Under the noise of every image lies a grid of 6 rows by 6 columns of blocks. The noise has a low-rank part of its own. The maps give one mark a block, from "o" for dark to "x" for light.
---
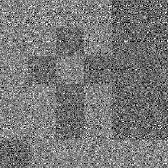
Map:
x x x x o o
x x o x o o
x o x o o o
x x o x o o
x x o x o o
o x x x x x
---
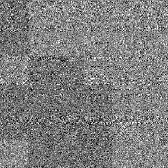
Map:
o x x x x x
o x x x x x
x o o x x x
o o o o x x
o o o o x x
x o o o x x
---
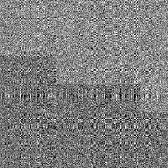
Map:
x x x x x x
x x x x x x
o o x x x x
o o o o o x
o o o o o o
o o o o o o
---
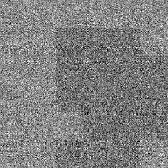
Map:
x x x x x x
x x o o o x
x x o o o o
x x o o o o
x x x o o o
x x o o o x
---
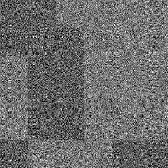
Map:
o o x x x x
o o o x x x
x o o x x x
x o o x x x
x o o x x x
o x x x o o
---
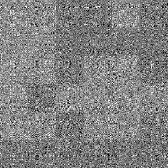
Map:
x x o o x o
x x o o o o
x x o x x o
x o x x x x
x x o x x o
o o o o o o
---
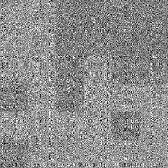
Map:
x x o o o o
x x o o o o
x x o x o o
o x o x x x
x x x x o x
o x x x x x
